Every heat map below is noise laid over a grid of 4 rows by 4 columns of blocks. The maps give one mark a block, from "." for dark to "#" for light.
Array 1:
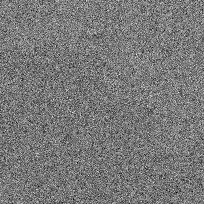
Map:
# # # #
. . # #
. . . #
. . . .
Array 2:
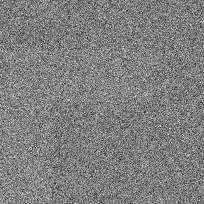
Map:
. . . .
# # # .
# . . .
# . . .
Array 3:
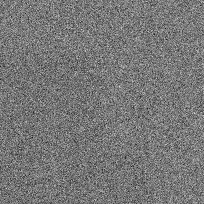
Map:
# # # #
. . # #
. . # #
. . . #
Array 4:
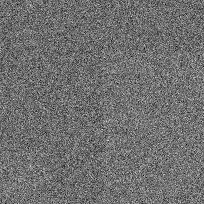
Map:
. . . .
. . # #
. . # #
# . # #
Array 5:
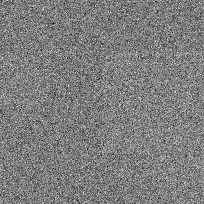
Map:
. . . .
# . # #
. . # #
. . . #
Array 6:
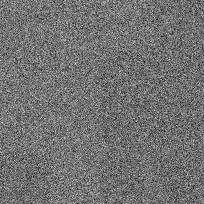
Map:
# # # .
# # . .
# # . .
. # . .
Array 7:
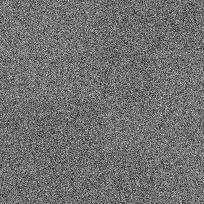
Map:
# # . .
# # . #
. . # #
. . . #
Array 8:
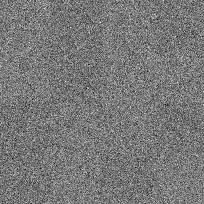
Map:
# . # .
# . # #
. # # .
. # . #
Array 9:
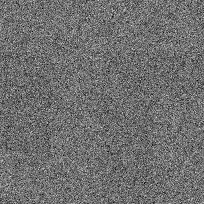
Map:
# # # #
. # . .
. # . #
# # . #
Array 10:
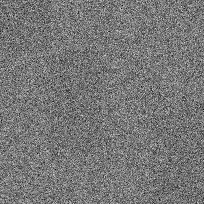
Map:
. # # #
# . # #
# . # .
# # # .
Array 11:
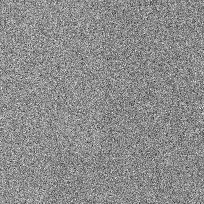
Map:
# # . .
# # . .
# # . .
# . . .
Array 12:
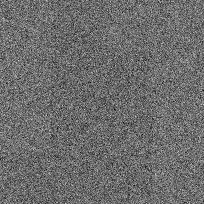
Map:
# . # #
# . . #
# . . #
. . . #
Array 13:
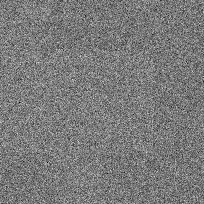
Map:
# . . .
# # # .
# # # .
. # . .
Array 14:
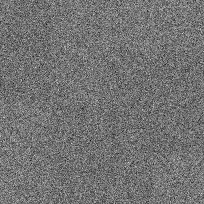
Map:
. # # #
. # . .
# . . .
# . . #
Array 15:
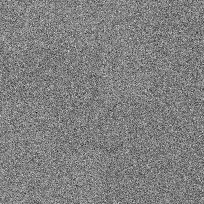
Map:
# # # .
. . # .
# . . .
# # . .
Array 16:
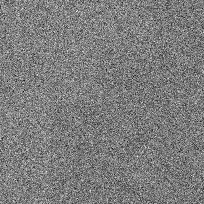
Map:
# # # .
# # . .
# . . .
# . . .
